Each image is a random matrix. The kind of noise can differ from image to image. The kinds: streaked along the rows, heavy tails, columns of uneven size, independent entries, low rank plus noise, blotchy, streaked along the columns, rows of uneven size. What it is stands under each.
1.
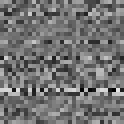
rows of uneven size
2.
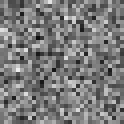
independent entries
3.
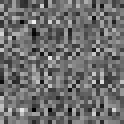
low rank plus noise
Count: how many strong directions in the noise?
two
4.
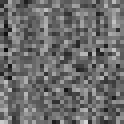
low rank plus noise
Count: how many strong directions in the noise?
three or four
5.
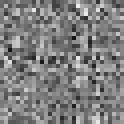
low rank plus noise
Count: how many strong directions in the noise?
five to eight
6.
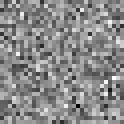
independent entries
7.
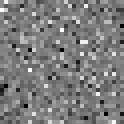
heavy tails
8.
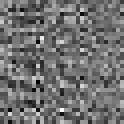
low rank plus noise
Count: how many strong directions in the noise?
two
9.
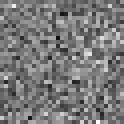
low rank plus noise
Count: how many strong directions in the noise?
five to eight
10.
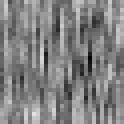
streaked along the columns
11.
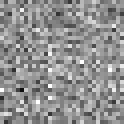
low rank plus noise
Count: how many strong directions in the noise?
three or four
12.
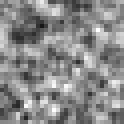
blotchy
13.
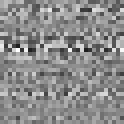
rows of uneven size
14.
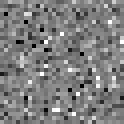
heavy tails
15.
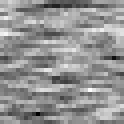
streaked along the rows
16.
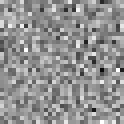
low rank plus noise
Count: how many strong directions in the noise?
five to eight
